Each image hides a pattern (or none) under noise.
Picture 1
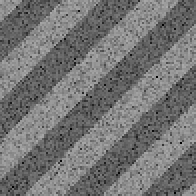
diagonal stripes
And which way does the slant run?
bottom left to top right
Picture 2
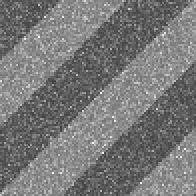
diagonal stripes
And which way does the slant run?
bottom left to top right
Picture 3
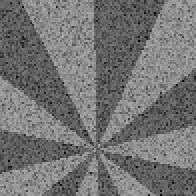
spokes from one point
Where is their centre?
bottom middle
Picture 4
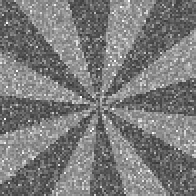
spokes from one point
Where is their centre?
centre
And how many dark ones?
8
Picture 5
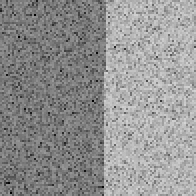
a sharp edge
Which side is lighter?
right
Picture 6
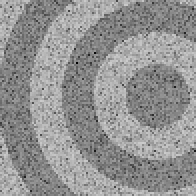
rings round one point
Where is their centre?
middle right
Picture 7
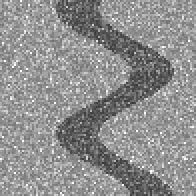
a wavy band
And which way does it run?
top to bottom
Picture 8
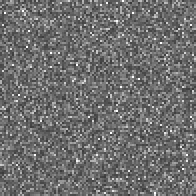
only noise
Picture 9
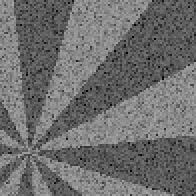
spokes from one point
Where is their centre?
bottom left
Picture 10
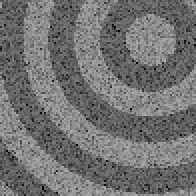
rings round one point
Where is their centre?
top right
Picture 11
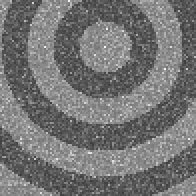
rings round one point
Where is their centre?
top middle
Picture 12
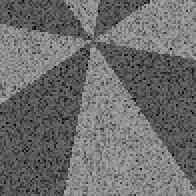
spokes from one point
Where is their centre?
top middle
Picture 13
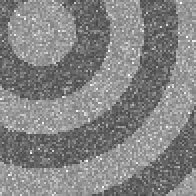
rings round one point
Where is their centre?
top left
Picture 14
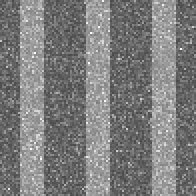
vertical stripes
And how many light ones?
3
